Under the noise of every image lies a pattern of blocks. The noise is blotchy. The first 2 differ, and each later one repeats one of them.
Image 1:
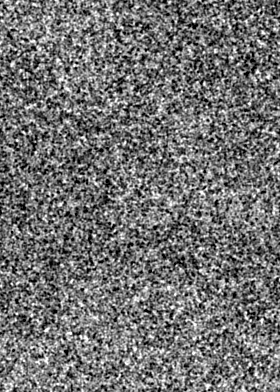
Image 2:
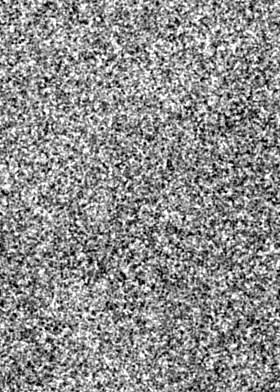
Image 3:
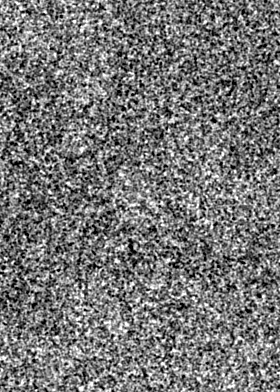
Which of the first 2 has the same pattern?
1
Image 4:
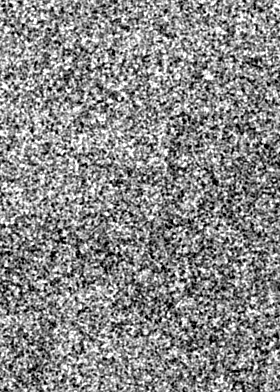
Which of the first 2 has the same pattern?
2
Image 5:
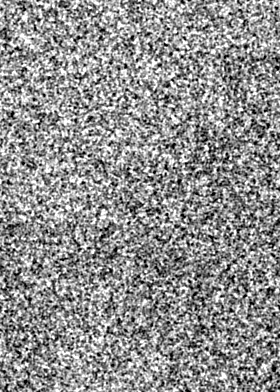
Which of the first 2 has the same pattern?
2
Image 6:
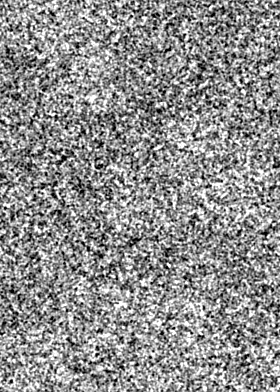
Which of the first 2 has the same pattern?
1
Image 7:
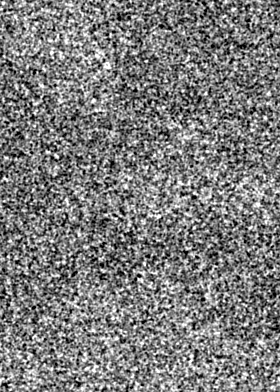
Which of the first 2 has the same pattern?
1
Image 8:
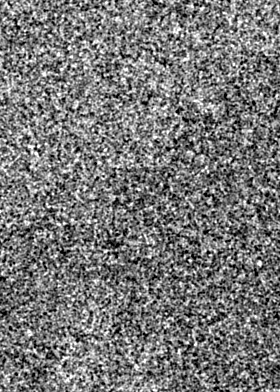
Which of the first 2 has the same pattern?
2
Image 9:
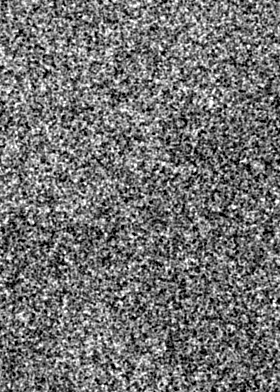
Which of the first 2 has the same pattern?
2
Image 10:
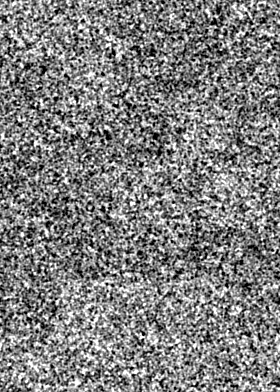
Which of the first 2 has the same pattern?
1
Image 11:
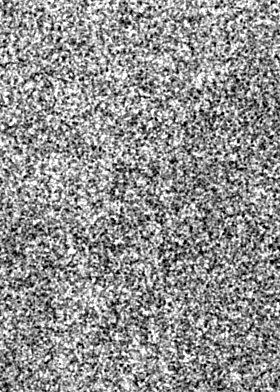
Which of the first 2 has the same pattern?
2
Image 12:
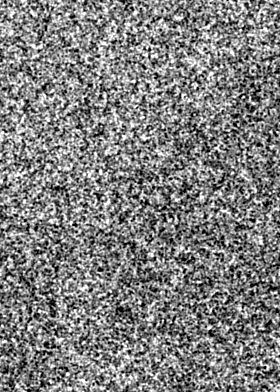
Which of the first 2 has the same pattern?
2
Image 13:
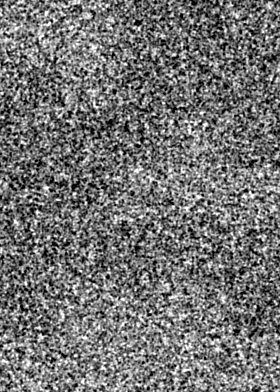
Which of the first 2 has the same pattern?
1
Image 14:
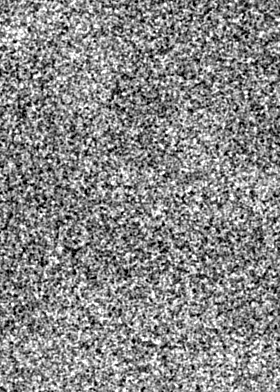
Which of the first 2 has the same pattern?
1
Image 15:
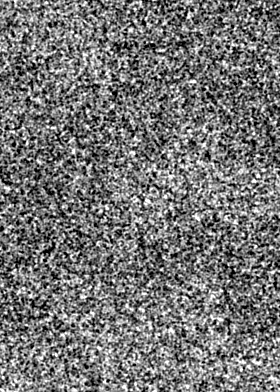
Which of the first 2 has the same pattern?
1
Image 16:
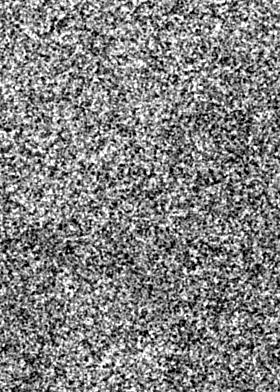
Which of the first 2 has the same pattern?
2
